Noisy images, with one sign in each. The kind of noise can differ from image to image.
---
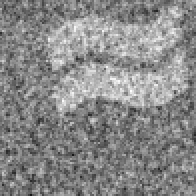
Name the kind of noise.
blotchy
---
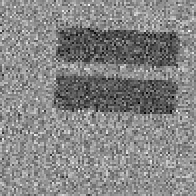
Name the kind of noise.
low rank plus noise
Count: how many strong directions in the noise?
three or four
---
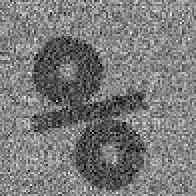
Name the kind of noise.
low rank plus noise
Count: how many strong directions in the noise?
three or four
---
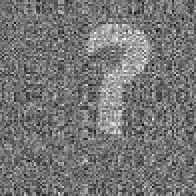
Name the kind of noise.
low rank plus noise
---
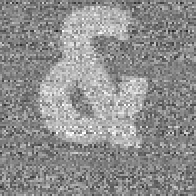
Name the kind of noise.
rows of uneven size
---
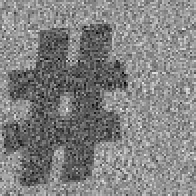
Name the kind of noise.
low rank plus noise
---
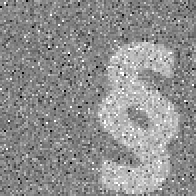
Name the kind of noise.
heavy tails
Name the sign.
section sign
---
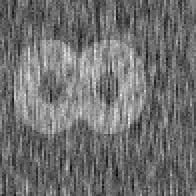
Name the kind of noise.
streaked along the columns
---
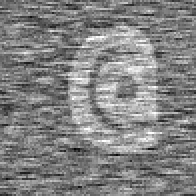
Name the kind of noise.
streaked along the rows
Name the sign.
at sign
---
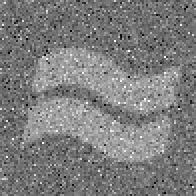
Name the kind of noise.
heavy tails
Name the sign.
approximately sign
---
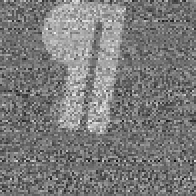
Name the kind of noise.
rows of uneven size
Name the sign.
pilcrow
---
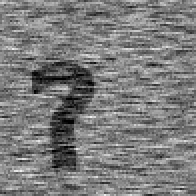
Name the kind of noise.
streaked along the rows
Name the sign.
question mark
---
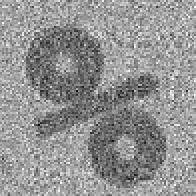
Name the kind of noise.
low rank plus noise
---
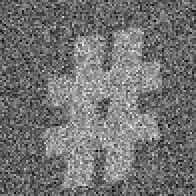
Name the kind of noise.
independent entries
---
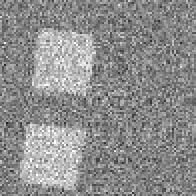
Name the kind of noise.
low rank plus noise
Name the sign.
colon
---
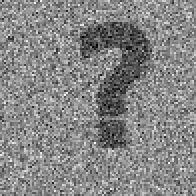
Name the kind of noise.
independent entries
